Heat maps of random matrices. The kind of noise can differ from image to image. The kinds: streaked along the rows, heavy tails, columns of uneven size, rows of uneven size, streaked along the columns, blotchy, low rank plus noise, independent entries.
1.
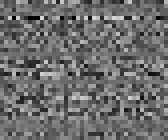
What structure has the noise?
rows of uneven size
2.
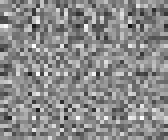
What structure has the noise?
low rank plus noise
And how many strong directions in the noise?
two
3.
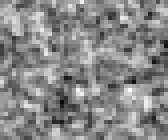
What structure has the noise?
blotchy
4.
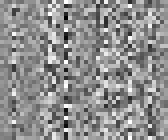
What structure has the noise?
columns of uneven size
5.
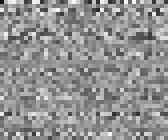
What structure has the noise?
rows of uneven size
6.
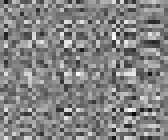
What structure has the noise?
low rank plus noise
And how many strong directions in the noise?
one
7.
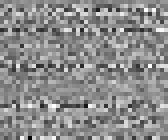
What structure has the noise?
rows of uneven size
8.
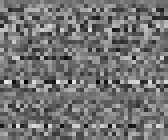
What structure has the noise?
rows of uneven size
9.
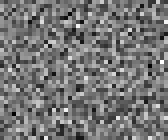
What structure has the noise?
independent entries
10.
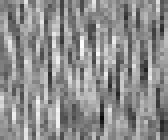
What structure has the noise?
streaked along the columns
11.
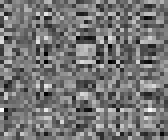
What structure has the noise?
low rank plus noise
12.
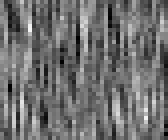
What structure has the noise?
streaked along the columns
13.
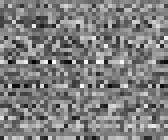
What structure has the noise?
rows of uneven size
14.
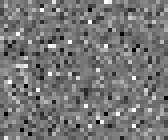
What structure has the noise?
heavy tails
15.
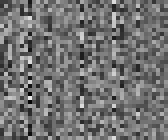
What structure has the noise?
columns of uneven size
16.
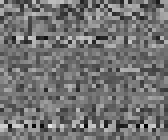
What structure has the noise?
rows of uneven size
